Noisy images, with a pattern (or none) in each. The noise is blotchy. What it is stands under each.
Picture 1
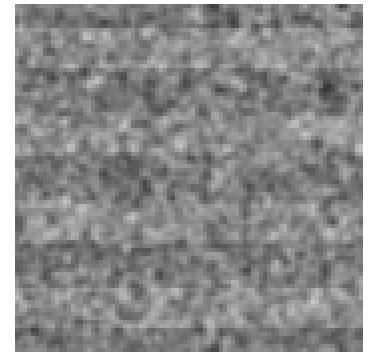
horizontal stripes
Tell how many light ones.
4
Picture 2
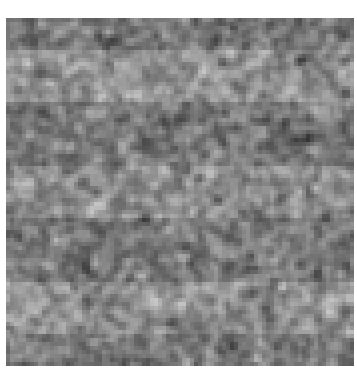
horizontal stripes
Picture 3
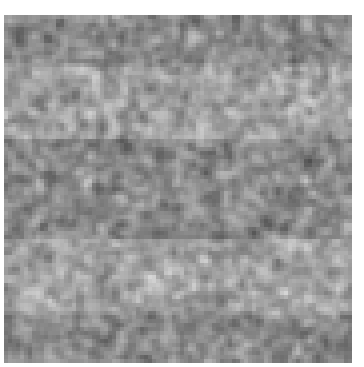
horizontal stripes
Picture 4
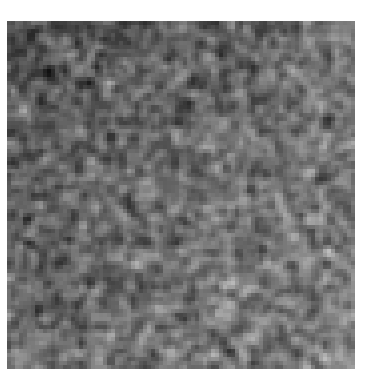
a smooth slope
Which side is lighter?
bottom right
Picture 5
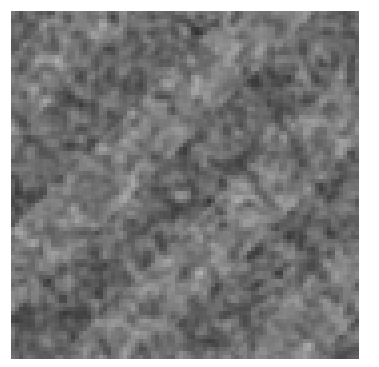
diagonal stripes
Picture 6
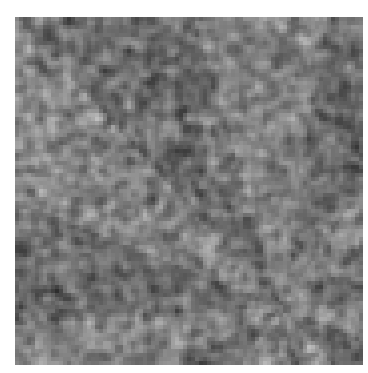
spokes from one point
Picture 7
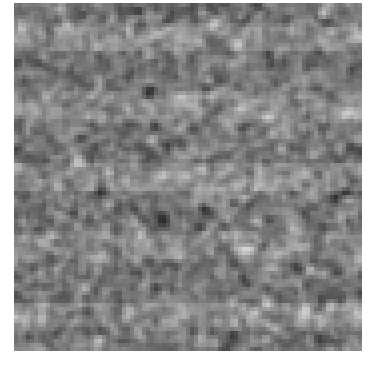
horizontal stripes
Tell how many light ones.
5
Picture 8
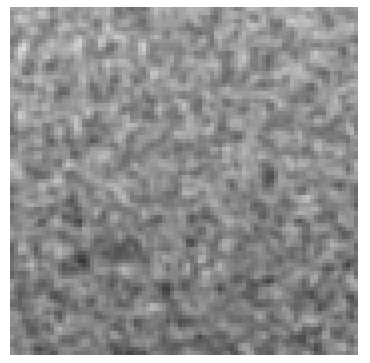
a smooth slope
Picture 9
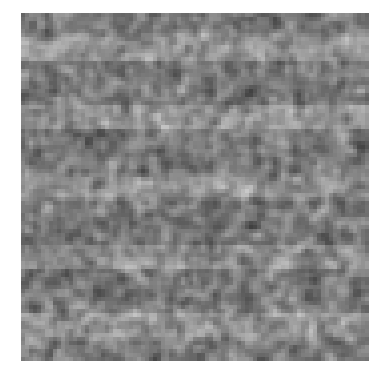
horizontal stripes
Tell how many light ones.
5
